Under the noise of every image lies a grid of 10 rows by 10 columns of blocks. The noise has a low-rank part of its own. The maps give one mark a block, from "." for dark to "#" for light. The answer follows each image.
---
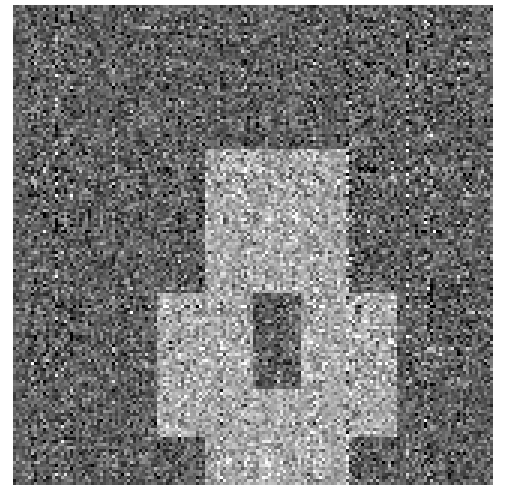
..........
..........
..........
....###...
....###...
....###...
...##.##..
...##.##..
...#####..
....###...
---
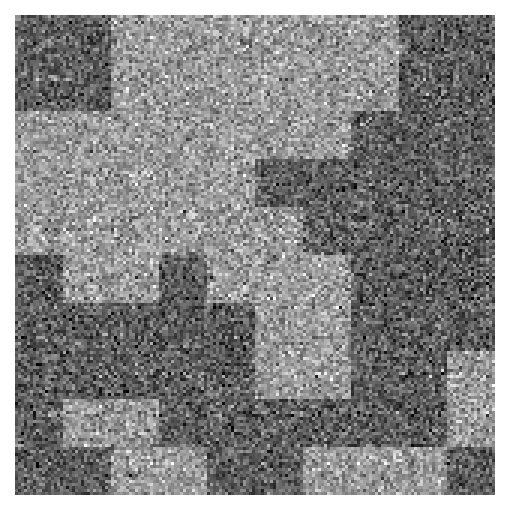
..######..
..######..
#######...
#####.....
######....
.##.###...
.....##...
.....##..#
.##......#
..##..###.
